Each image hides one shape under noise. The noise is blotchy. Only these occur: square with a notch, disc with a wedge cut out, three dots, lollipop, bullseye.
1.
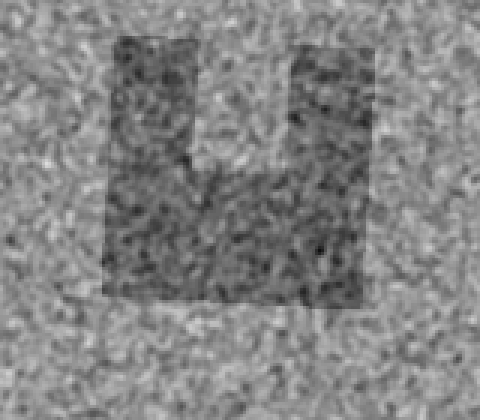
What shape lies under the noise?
square with a notch
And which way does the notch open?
up
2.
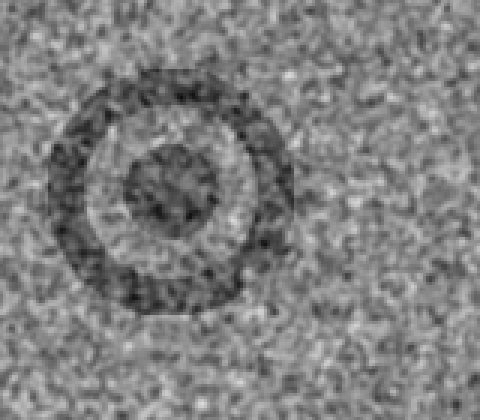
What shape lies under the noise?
bullseye
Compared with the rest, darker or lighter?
darker
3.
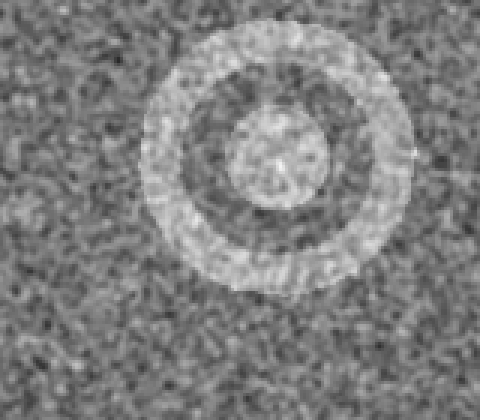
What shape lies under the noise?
bullseye
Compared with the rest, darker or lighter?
lighter
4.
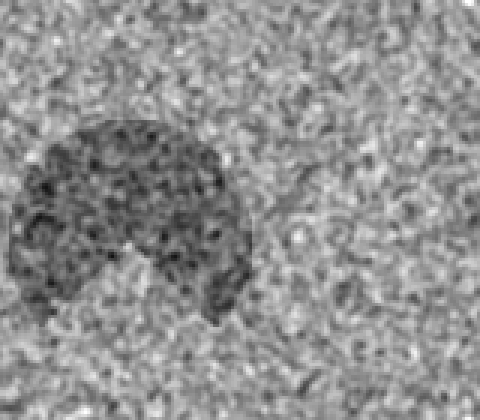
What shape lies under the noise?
disc with a wedge cut out
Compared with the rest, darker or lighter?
darker
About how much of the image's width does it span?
half
